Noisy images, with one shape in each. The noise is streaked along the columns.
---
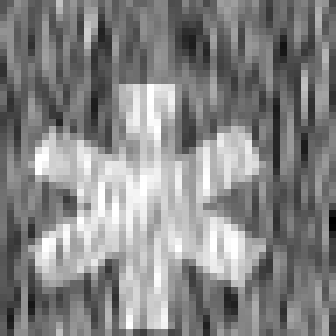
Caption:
light asterisk
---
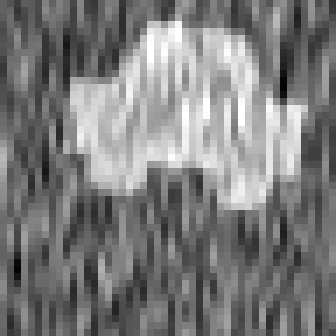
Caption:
light car
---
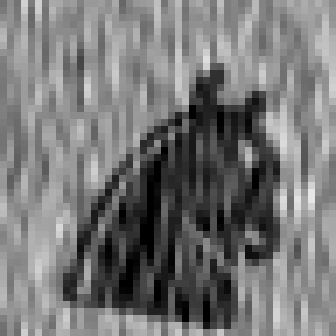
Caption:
dark chess knight
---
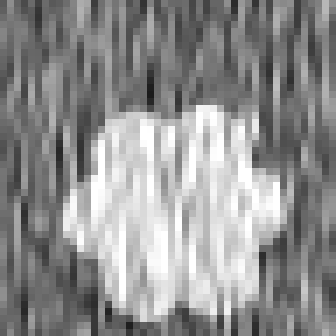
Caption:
light flower
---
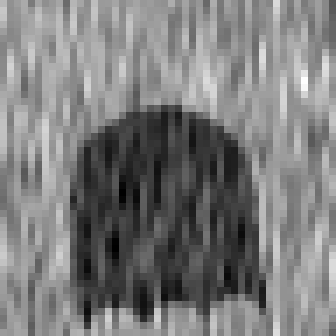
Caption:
dark ghost
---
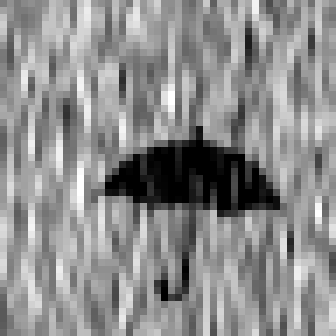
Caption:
dark umbrella
